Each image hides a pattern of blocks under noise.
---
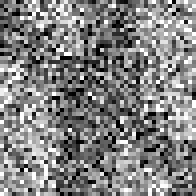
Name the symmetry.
the same after a half turn
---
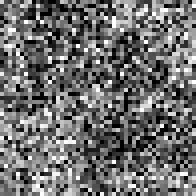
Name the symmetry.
mirrored about the diagonal from the bottom left
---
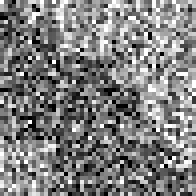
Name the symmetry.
mirrored about the diagonal from the bottom left
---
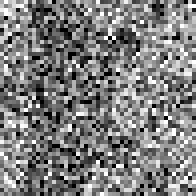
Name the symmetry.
top and bottom mirror each other
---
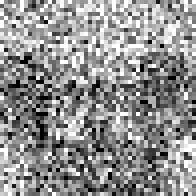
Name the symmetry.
left and right mirror each other
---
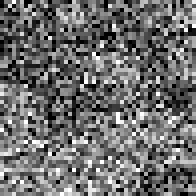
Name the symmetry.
no symmetry
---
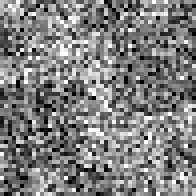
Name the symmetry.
the same after a half turn
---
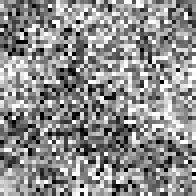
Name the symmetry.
no symmetry
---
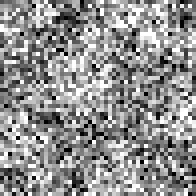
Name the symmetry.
mirrored about the diagonal from the top left
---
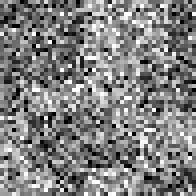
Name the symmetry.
no symmetry
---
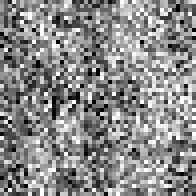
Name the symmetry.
top and bottom mirror each other
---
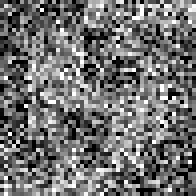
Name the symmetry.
the same after a half turn
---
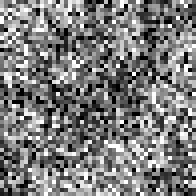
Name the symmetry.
mirrored about the diagonal from the top left
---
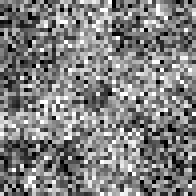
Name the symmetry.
the same after a half turn
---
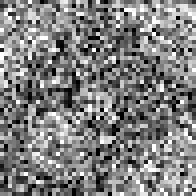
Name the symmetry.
mirrored about the diagonal from the bottom left
